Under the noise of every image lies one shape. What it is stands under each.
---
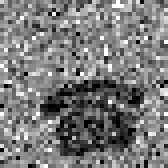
dark telephone
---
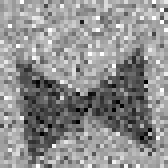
dark bow tie
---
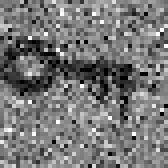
dark key
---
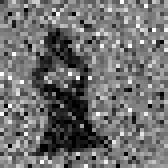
dark chess bishop
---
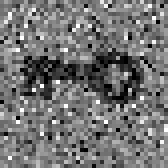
dark key
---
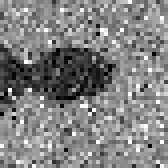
dark fish
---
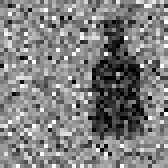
dark bottle
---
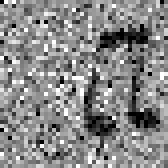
dark pair of musical notes
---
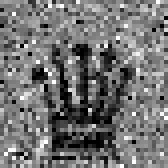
dark chess queen
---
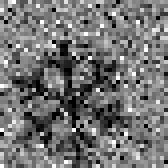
dark snowflake
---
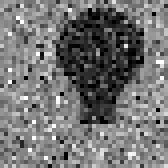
dark light bulb
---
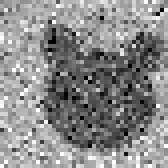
dark bear's head
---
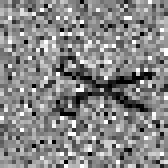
dark pair of scissors
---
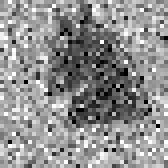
dark chess knight
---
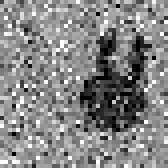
dark rabbit's head
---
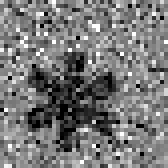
dark asterisk
